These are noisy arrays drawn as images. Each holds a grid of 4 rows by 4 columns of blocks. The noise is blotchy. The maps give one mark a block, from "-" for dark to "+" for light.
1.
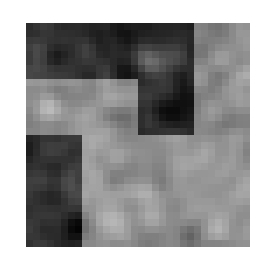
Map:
- - - +
+ + - +
- + + +
- + + +
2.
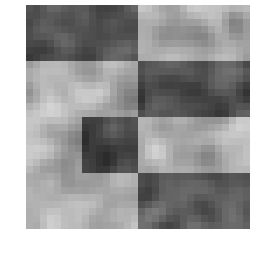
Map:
- - + +
+ + - -
+ - + +
+ + - -
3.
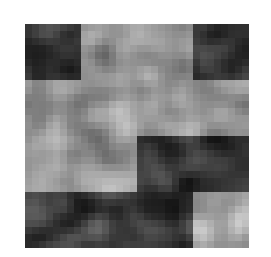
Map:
- + + -
+ + + +
+ + - -
- - - +
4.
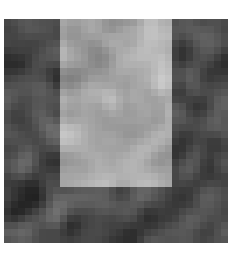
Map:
- + + -
- + + -
- + + -
- - - -
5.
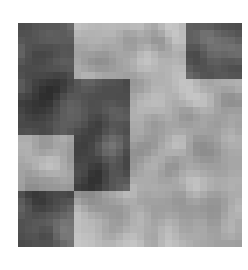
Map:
- + + -
- - + +
+ - + +
- + + +
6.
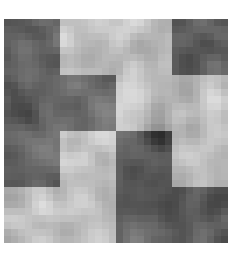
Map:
- + + -
- - + +
- + - +
+ + - -
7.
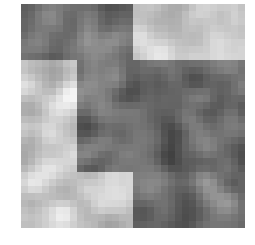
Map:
- - + +
+ - - -
+ - - -
+ + - -
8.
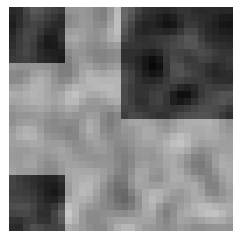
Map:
- + - -
+ + - -
+ + + +
- + + +
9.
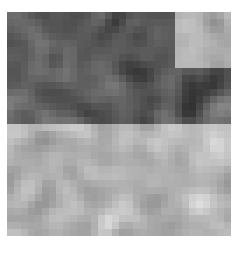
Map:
- - - +
- - - -
+ + + +
+ + + +
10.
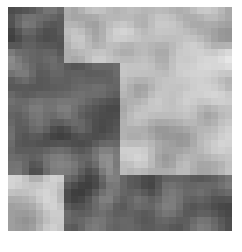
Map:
- + + +
- - + +
- - + +
+ - - -
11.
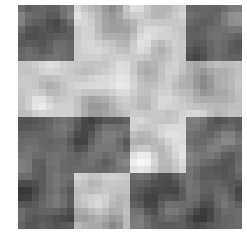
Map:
- + + -
+ + + +
- - + -
- + - -
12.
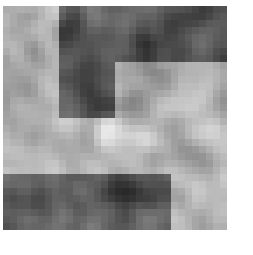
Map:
+ - - -
+ - + +
+ + + +
- - - +
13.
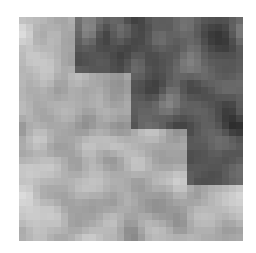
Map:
+ - - -
+ + - -
+ + + -
+ + + +
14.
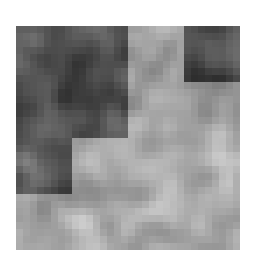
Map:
- - + -
- - + +
- + + +
+ + + +
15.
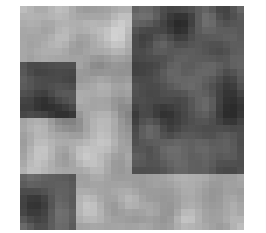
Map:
+ + - -
- + - -
+ + - -
- + + +
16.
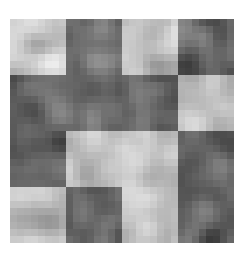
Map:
+ - + -
- - - +
- + + -
+ - + -
